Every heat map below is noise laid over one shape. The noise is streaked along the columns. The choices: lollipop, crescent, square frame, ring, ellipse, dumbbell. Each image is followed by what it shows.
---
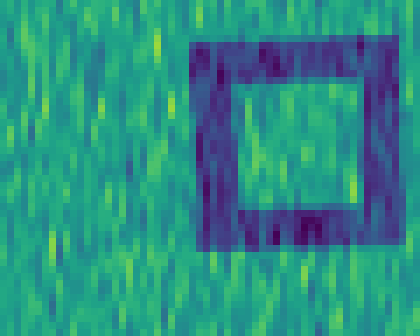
square frame
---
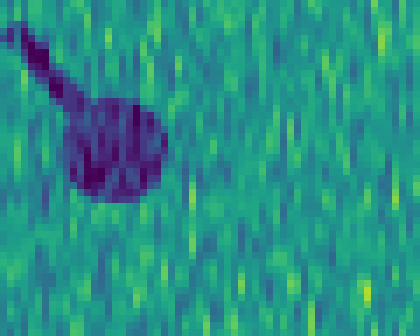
lollipop
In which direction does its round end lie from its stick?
down and right
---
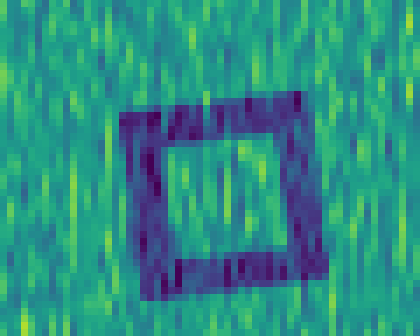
square frame
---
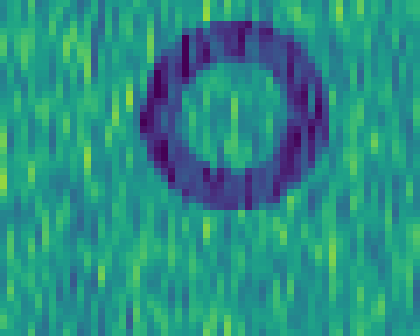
ring
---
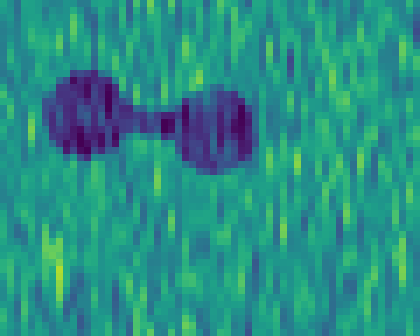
dumbbell
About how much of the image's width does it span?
half
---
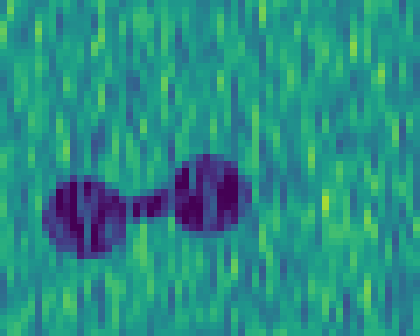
dumbbell
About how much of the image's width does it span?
half
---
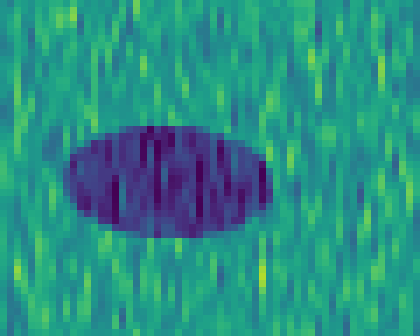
ellipse
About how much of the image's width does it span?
half
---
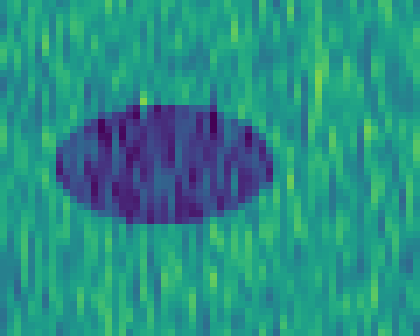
ellipse
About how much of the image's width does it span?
half
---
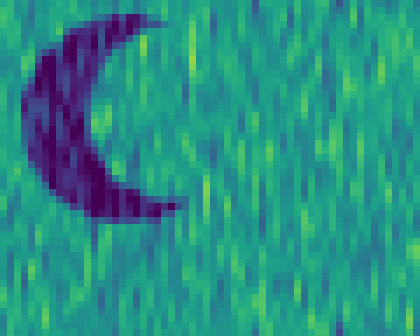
crescent
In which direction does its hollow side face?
right
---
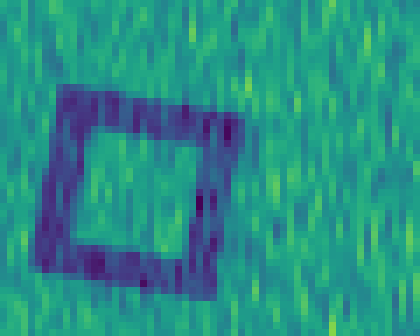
square frame
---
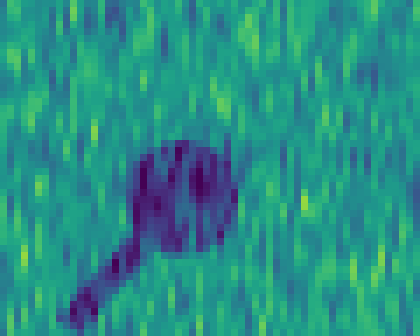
lollipop
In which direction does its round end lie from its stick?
up and right
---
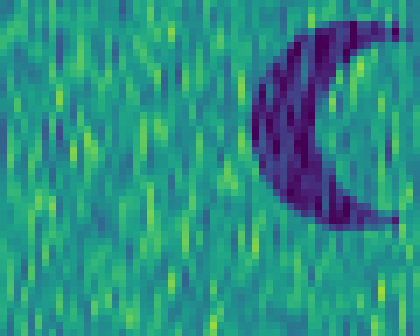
crescent
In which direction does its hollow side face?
right
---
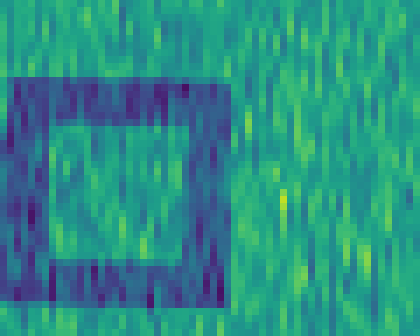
square frame
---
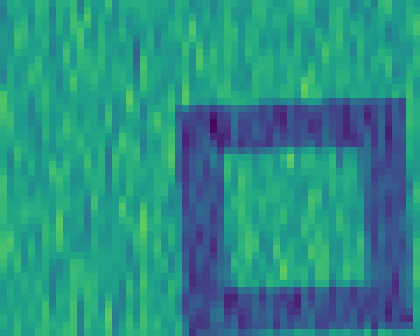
square frame
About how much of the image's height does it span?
two thirds
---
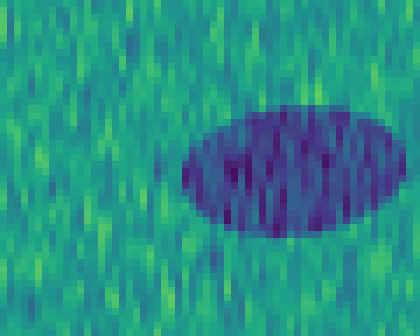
ellipse
